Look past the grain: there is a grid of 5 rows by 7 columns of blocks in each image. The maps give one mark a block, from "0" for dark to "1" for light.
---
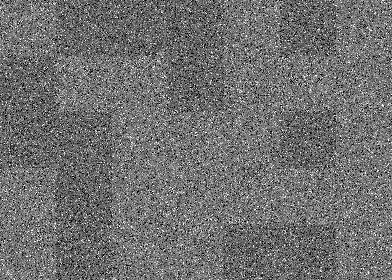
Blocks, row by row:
1000101
0110111
0011101
1011111
1011001
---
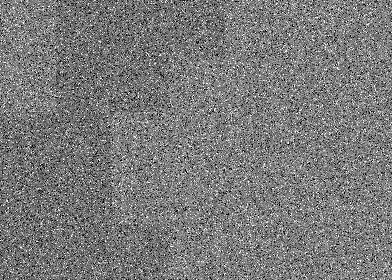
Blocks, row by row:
1000111
1001111
0011111
0011111
0001111
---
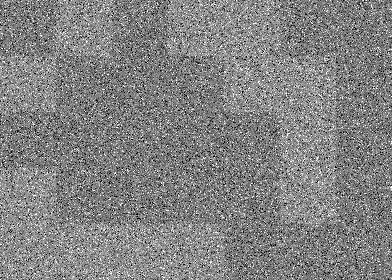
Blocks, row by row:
0101100
1000110
0000010
1000010
1111000
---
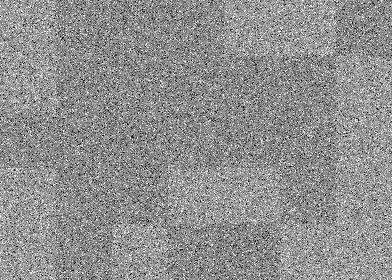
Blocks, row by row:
1000110
1000001
0000001
1001101
1010011
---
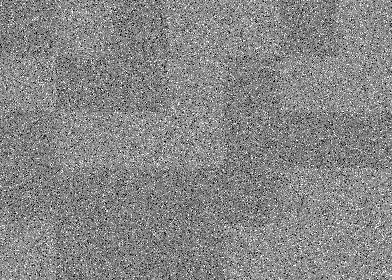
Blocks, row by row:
0101101
1001011
0111000
0000011
1000111
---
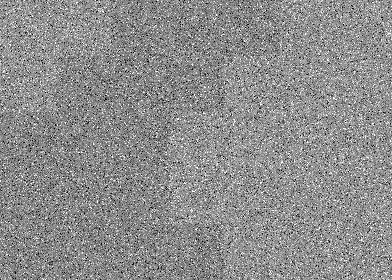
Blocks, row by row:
1100011
1000111
0001111
0001111
0000111
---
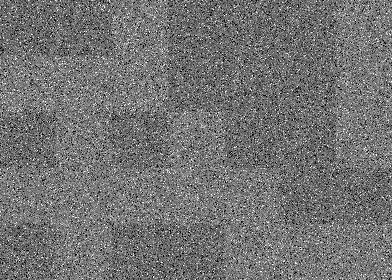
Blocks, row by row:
0010001
1110001
0101001
1111100
0100111
